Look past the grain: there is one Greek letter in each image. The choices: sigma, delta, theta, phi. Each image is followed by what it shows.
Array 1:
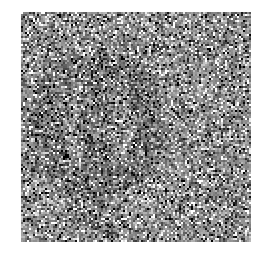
phi
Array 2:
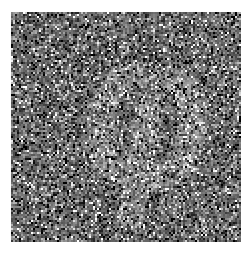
phi
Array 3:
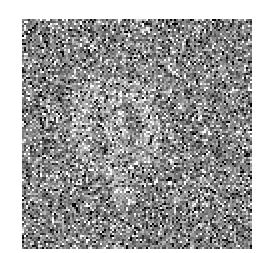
phi
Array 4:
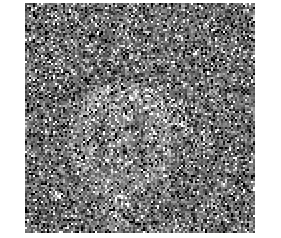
phi
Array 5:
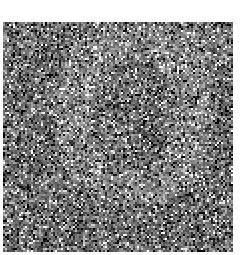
sigma
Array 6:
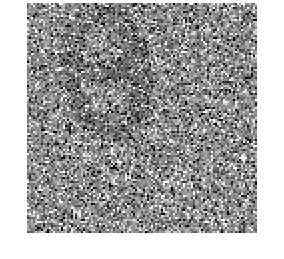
theta
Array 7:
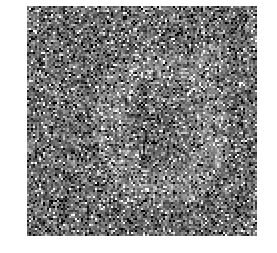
sigma
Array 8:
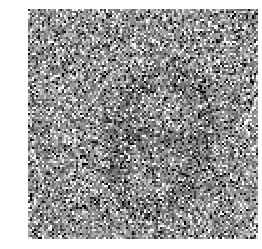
theta
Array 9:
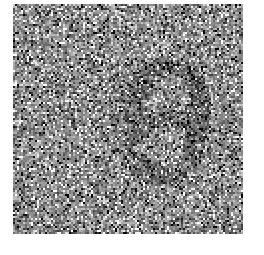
theta
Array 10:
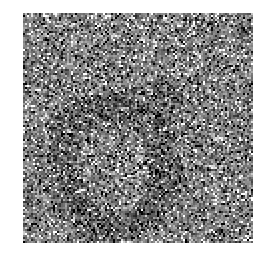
sigma
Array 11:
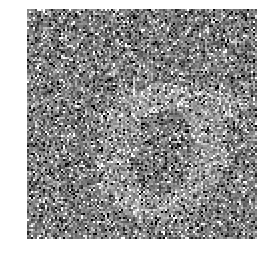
sigma
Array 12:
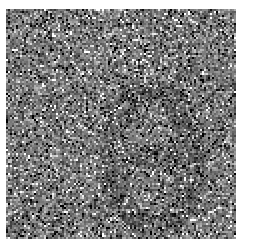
theta
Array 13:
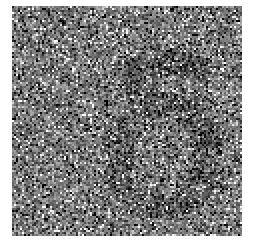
delta
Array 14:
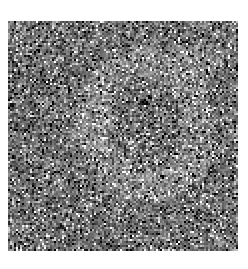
sigma
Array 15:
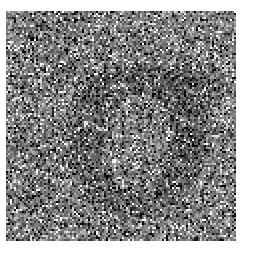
sigma
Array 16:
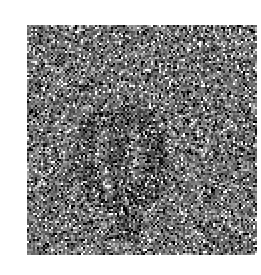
phi
